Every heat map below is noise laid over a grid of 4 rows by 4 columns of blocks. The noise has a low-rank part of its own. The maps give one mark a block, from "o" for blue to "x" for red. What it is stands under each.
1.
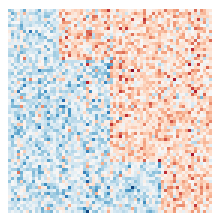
o x x x
o o x x
o o x x
o o o x
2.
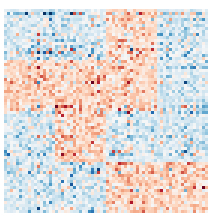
o o x o
x x x o
o x o o
o o x x
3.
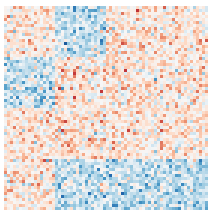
x o x x
o x x x
x x x x
x o o o
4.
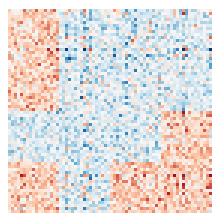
x o o o
x o o o
o o o x
x o x x
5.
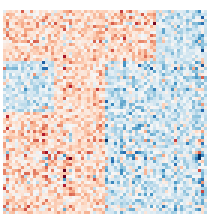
x x x o
o x o o
x x o o
x x o o
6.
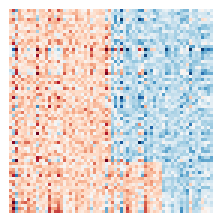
x x o o
x x o o
x x o o
x x x o
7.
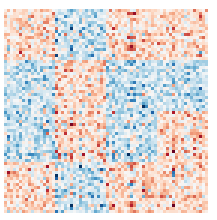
x o x x
o x o o
o x o x
x o x x
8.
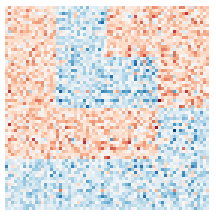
x o x x
x o o x
x x x o
o o o o
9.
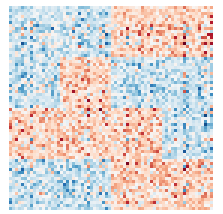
o o x x
o x o o
x x x o
o o x x
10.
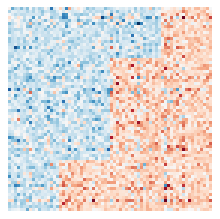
o o o x
o o x x
o o x x
o x x x
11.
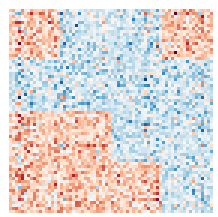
x o o x
o o o o
x x o o
x x x o
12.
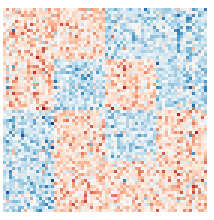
x x o o
x o x o
o x o x
o x x x
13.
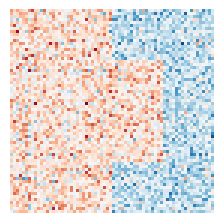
x x o o
x x x o
x x x o
x x o o
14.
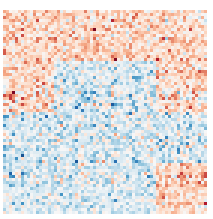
x x x x
x o o x
o o o o
o o o x
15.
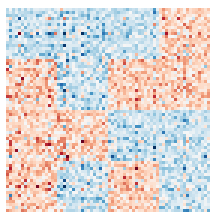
o o o x
x o x x
x x o o
x o x o
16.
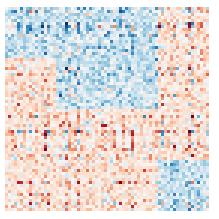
o o o x
x o o x
x x x x
x x x o
